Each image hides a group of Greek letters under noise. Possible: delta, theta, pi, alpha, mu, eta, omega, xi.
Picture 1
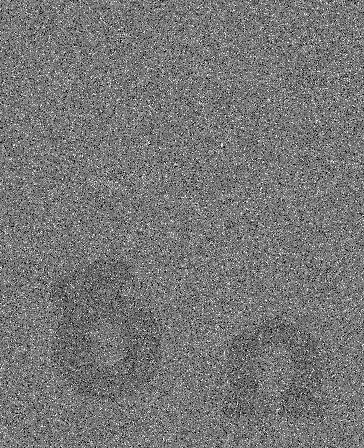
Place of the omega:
bottom right
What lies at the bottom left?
delta
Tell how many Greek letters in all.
2
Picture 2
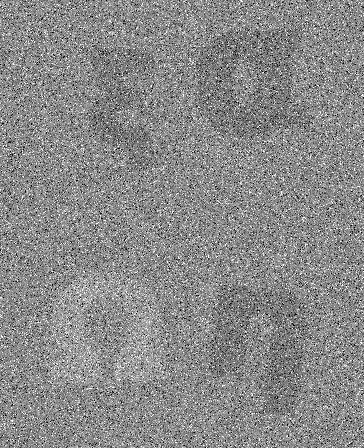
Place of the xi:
top left
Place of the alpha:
top right
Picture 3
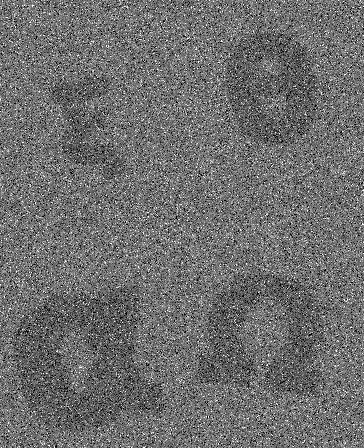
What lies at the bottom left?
alpha
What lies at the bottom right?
omega
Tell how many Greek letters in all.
4
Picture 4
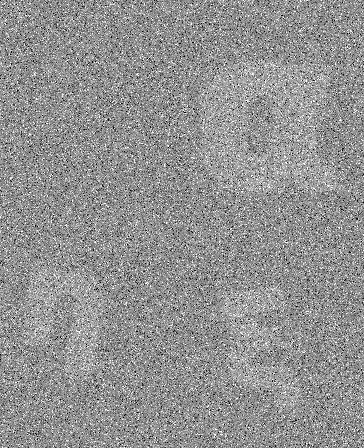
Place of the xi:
bottom right
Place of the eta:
bottom left
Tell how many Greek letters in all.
3
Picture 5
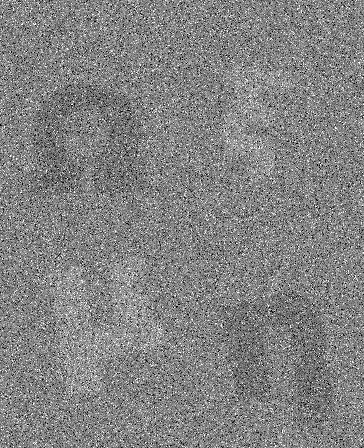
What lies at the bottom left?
mu
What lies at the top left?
omega
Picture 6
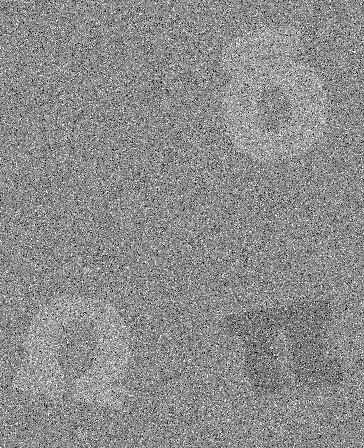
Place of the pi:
bottom right
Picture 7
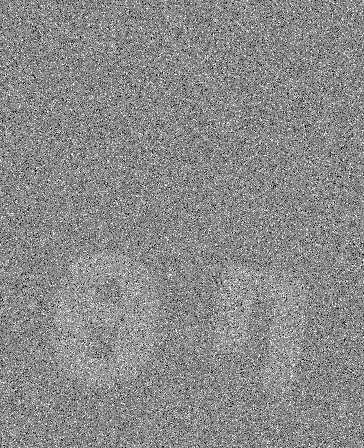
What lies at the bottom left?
theta
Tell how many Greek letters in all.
2
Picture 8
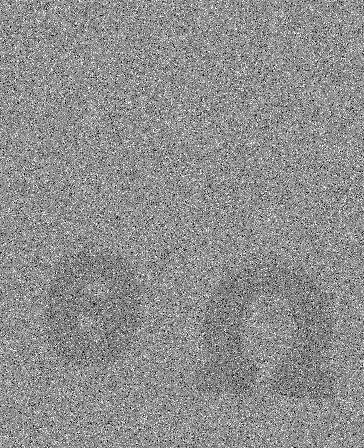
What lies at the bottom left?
theta
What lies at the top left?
nothing
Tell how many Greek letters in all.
2
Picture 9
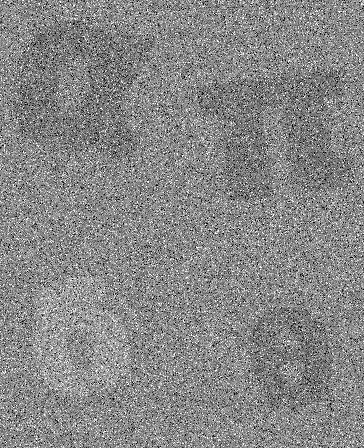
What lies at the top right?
pi
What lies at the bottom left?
delta
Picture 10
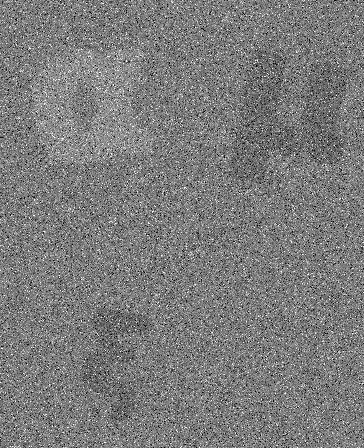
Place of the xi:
bottom left
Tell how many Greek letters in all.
3
